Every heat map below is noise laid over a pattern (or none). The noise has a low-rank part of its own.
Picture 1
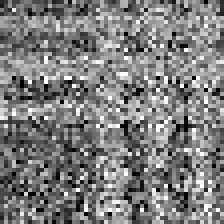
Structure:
bands of rows crossing bands of columns
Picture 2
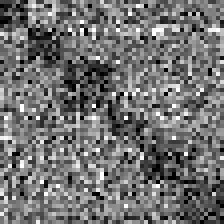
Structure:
blocks along the diagonal
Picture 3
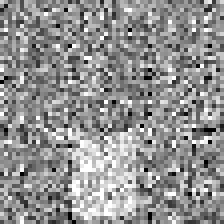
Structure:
one block
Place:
bottom middle
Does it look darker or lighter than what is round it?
lighter
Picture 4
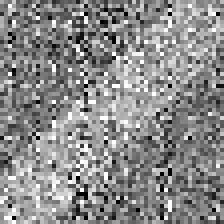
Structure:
a diagonal band
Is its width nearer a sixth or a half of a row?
a half
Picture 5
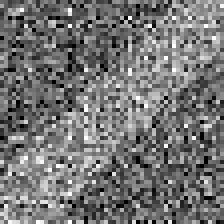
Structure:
a diagonal band
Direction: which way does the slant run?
bottom left to top right
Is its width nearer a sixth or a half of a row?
a half
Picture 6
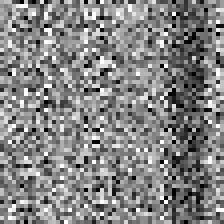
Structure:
one band of columns
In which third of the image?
right
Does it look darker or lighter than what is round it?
darker
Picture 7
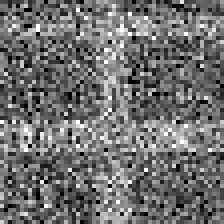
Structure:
bands of rows crossing bands of columns
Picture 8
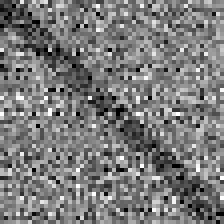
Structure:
a diagonal band
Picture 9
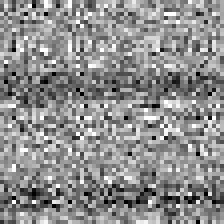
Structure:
bands of rows
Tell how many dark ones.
2
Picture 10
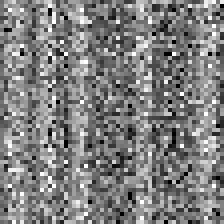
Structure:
bands of columns
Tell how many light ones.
5
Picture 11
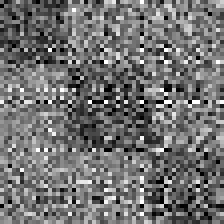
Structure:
blocks along the diagonal
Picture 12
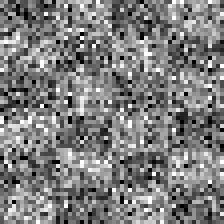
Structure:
a checkerboard
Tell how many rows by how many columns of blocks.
6 by 4
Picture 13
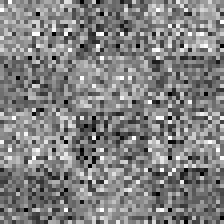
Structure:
a checkerboard
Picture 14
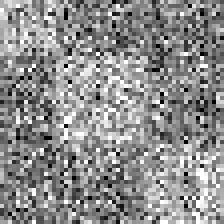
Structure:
blocks along the diagonal
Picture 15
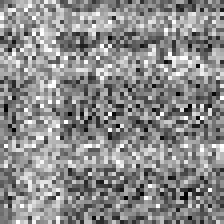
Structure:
bands of rows crossing bands of columns
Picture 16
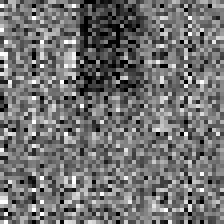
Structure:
one block
